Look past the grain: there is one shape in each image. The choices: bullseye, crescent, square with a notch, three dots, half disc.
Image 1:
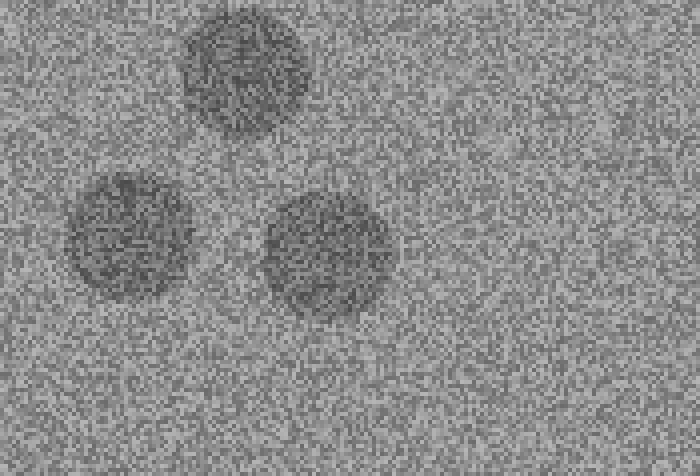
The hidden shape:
three dots
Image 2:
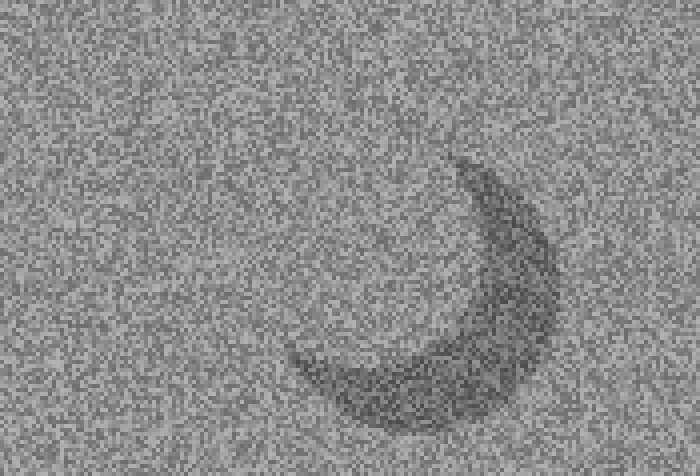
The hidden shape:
crescent
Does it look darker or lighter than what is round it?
darker
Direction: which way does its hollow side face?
up and left
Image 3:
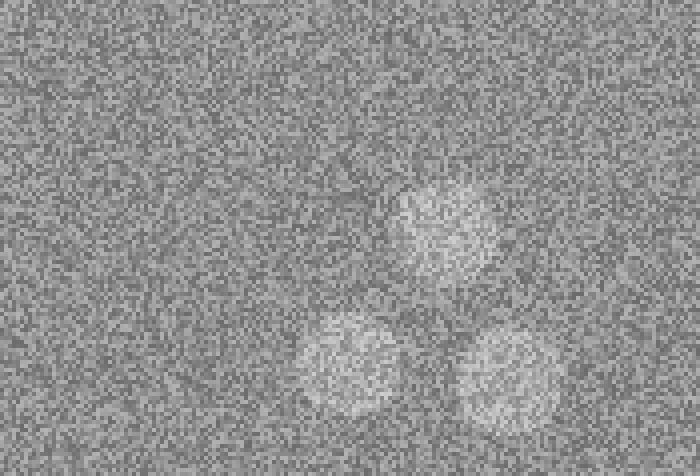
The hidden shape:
three dots
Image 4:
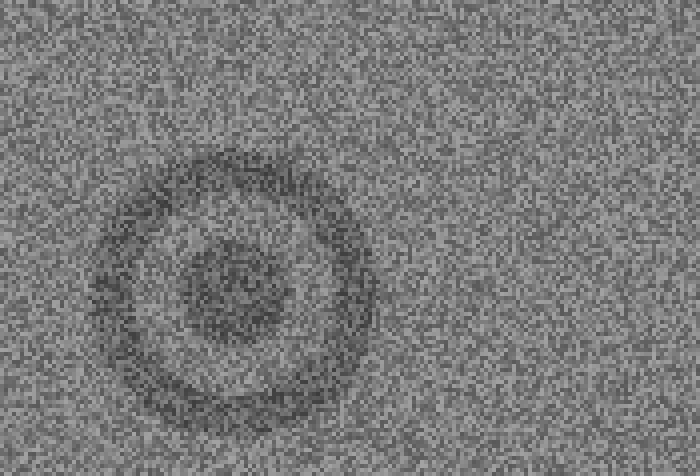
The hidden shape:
bullseye
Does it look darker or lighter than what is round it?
darker
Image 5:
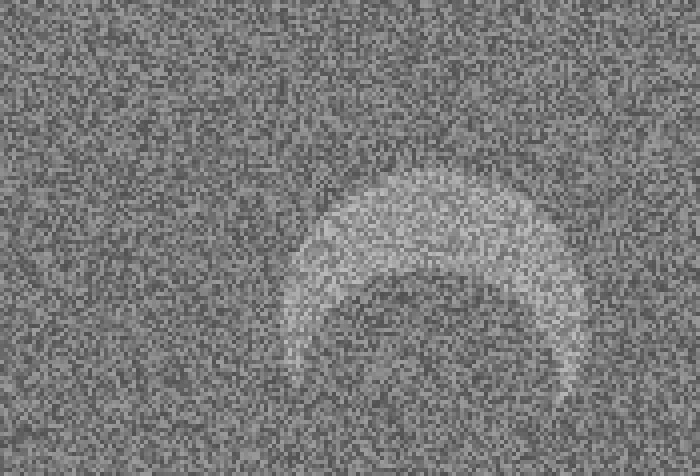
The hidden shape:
crescent
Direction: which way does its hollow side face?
down
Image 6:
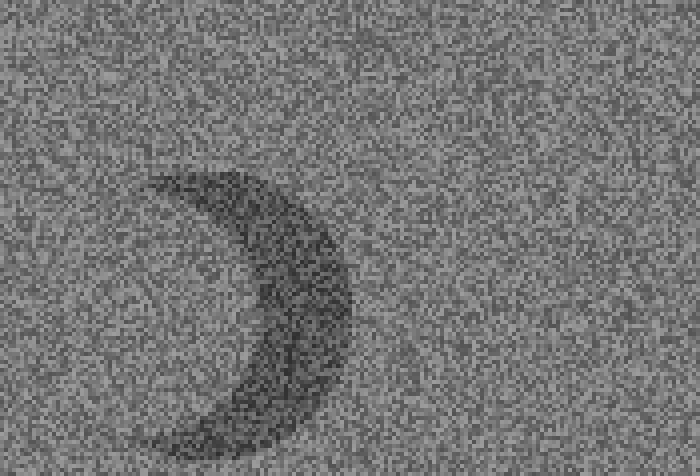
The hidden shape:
crescent
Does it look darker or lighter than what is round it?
darker
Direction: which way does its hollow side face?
left
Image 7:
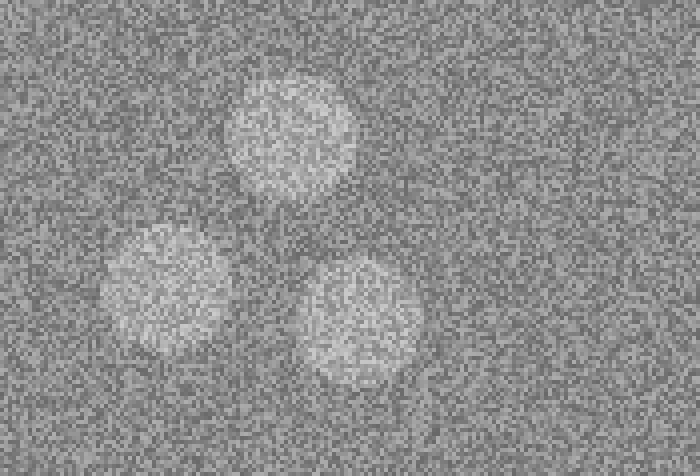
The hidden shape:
three dots
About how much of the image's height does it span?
two thirds
